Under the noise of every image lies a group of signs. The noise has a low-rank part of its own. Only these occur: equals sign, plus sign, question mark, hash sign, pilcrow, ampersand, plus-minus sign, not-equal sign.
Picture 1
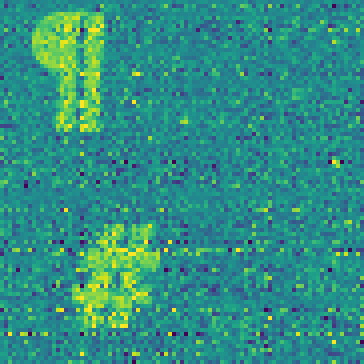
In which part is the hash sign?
bottom left
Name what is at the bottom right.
nothing
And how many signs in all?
2
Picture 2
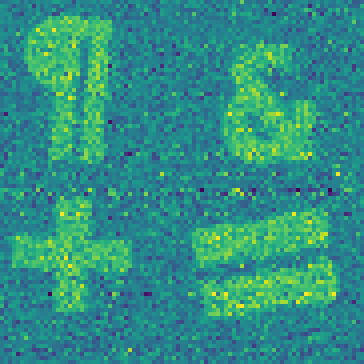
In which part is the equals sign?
bottom right
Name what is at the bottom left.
plus sign
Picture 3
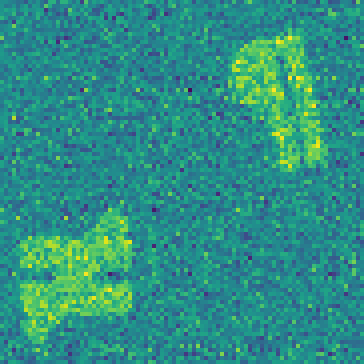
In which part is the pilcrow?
top right
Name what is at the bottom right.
nothing
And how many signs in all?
2
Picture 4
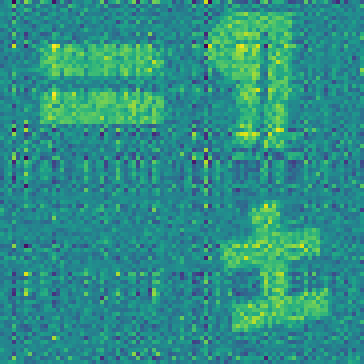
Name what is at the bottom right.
plus-minus sign
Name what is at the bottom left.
nothing
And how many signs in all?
3
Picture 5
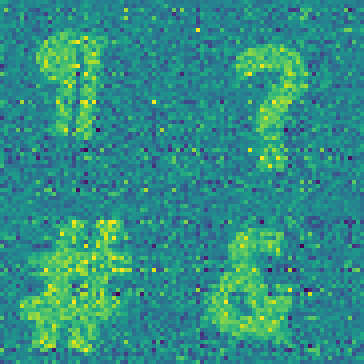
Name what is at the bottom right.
ampersand
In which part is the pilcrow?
top left
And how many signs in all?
4
